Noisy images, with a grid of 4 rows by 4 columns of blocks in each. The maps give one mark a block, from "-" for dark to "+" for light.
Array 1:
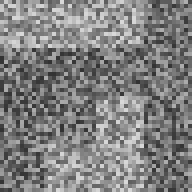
+ + + -
- - - -
- - + -
- + + -
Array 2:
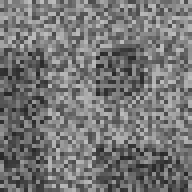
+ + + +
- + - +
- + + +
- + - -
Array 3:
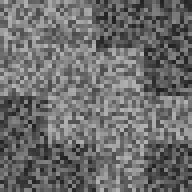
+ + - -
+ + + -
- + + +
- - + -
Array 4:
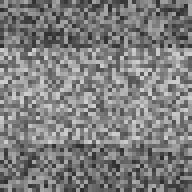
- - - -
+ + + +
+ + + +
- - - -
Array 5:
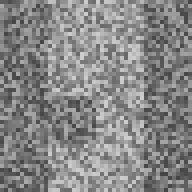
- + + -
- + + -
- - + -
- + + -
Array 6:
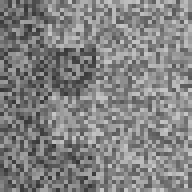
- + + +
- - + +
- + + +
- - + +
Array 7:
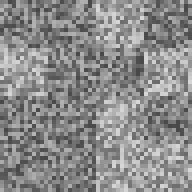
- - + -
+ - - +
- - + -
- - + +
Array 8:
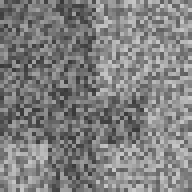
- - + +
- - + +
- - - +
+ - + +
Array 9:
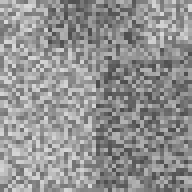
+ - - +
+ + - -
+ + - -
+ + - -
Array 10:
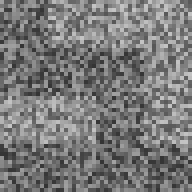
- + + +
- - - +
+ + - +
- - - -
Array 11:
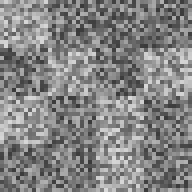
+ - - -
- + - +
+ - + -
- - + -
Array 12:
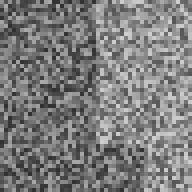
- - + +
- - + +
- - + +
- - - +
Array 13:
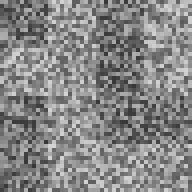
- + - +
+ + - +
- + - -
- + + +
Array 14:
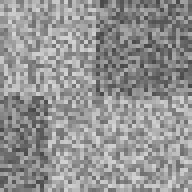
+ + - -
+ + - -
- + + +
- + + +
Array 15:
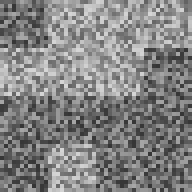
- + + +
+ + + -
- - - -
- + - -
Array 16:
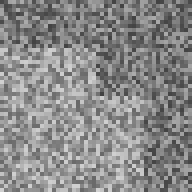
- - - -
+ + - -
+ + + -
+ + + -
